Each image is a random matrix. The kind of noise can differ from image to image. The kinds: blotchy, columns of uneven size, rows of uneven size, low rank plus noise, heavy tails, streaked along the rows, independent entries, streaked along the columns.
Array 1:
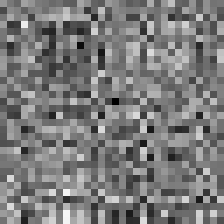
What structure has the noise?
low rank plus noise
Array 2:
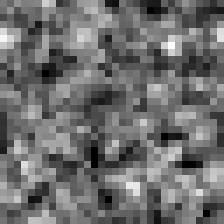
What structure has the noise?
blotchy
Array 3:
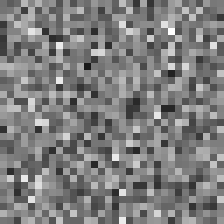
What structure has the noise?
independent entries
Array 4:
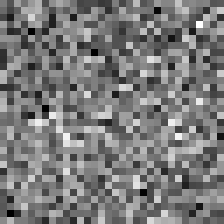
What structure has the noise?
independent entries
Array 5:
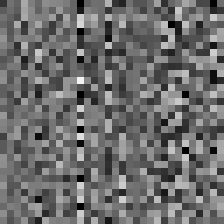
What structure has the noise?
columns of uneven size
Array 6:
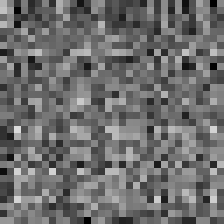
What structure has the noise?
low rank plus noise
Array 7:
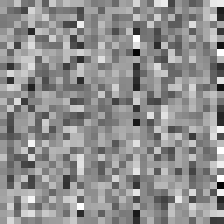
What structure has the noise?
columns of uneven size
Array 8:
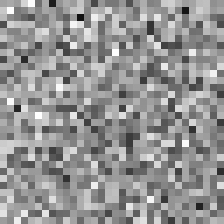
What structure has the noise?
independent entries
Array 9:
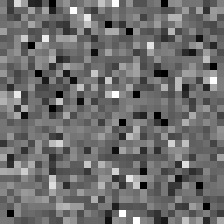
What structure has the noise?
heavy tails
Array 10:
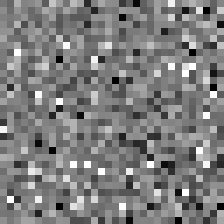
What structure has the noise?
heavy tails
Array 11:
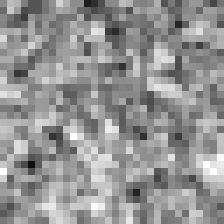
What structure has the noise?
blotchy
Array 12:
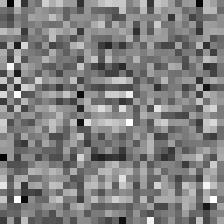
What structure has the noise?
low rank plus noise
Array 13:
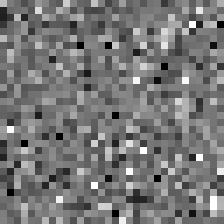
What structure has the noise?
heavy tails
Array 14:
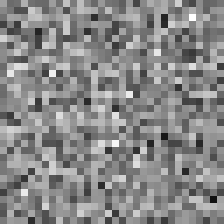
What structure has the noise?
independent entries
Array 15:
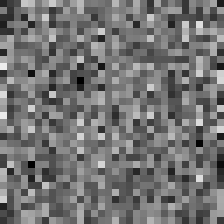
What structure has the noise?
columns of uneven size
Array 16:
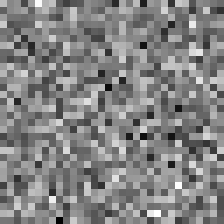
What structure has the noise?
independent entries
